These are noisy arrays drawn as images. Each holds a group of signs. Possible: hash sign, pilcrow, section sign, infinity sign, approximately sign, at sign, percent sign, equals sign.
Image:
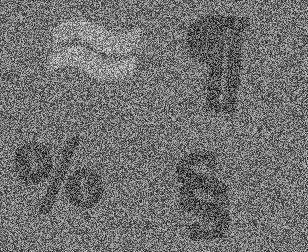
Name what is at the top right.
pilcrow
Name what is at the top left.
approximately sign
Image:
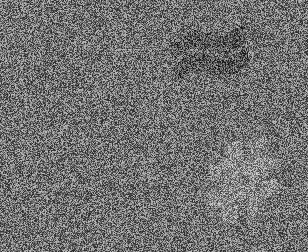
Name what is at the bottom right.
hash sign
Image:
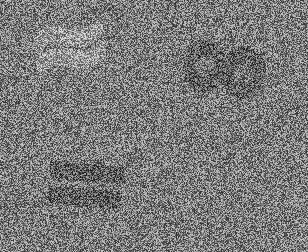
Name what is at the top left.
approximately sign
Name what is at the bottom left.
equals sign
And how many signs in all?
3
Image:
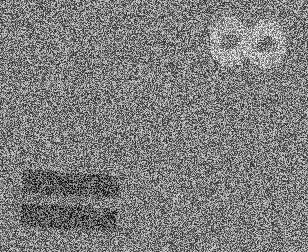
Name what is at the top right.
infinity sign
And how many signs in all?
2
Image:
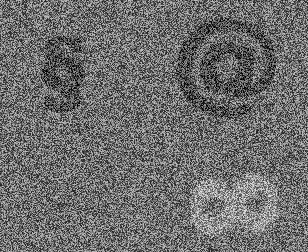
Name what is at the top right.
at sign
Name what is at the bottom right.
infinity sign
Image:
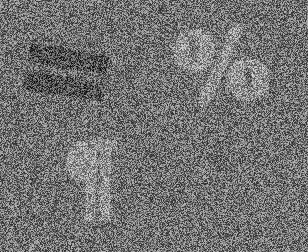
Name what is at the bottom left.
pilcrow
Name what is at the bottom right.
nothing
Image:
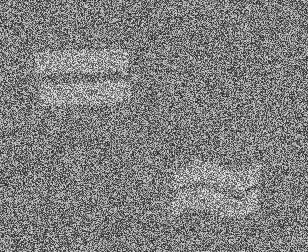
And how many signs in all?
2
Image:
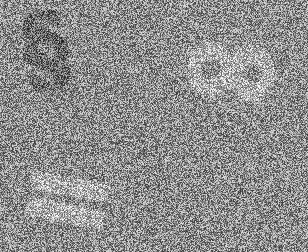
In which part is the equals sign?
bottom left
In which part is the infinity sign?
top right
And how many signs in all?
3
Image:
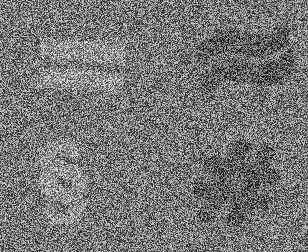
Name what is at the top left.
equals sign
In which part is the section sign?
bottom left
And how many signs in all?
4
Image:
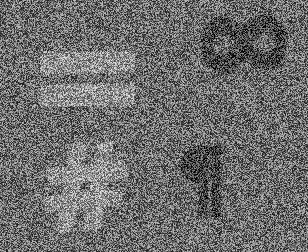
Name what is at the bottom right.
pilcrow
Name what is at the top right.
infinity sign
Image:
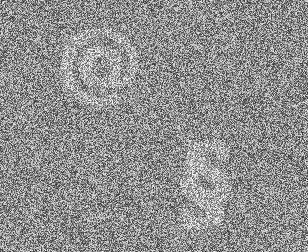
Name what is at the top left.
at sign
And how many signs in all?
2
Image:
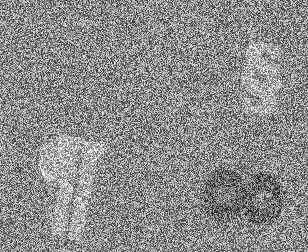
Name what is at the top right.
section sign
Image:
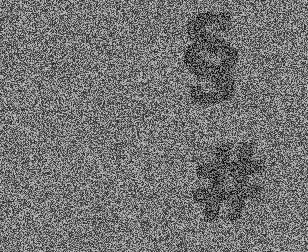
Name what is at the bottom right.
hash sign
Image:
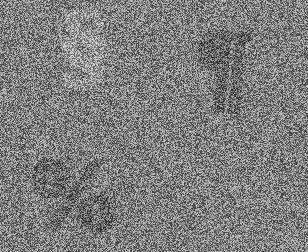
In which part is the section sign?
top left
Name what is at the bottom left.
percent sign
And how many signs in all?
3
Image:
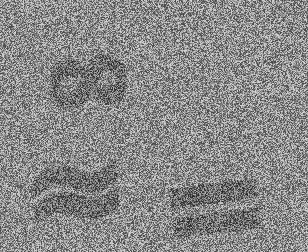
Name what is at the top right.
nothing
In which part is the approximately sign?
bottom left
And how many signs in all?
3
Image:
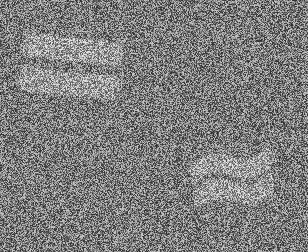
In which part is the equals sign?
top left
